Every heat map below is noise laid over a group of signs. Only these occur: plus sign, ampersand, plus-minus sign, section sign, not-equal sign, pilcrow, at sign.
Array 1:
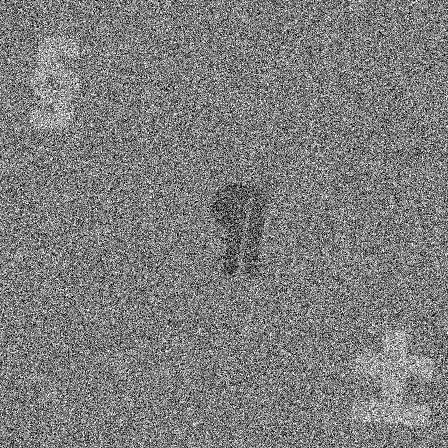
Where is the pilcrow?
centre
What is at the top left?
section sign
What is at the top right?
nothing
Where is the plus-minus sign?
bottom right
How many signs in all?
3
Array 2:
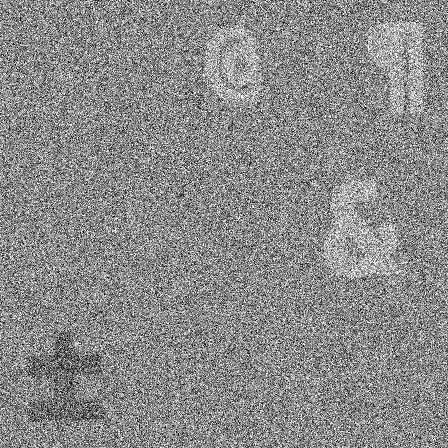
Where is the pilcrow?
top right
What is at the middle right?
ampersand
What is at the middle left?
nothing
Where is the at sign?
top middle
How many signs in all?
4
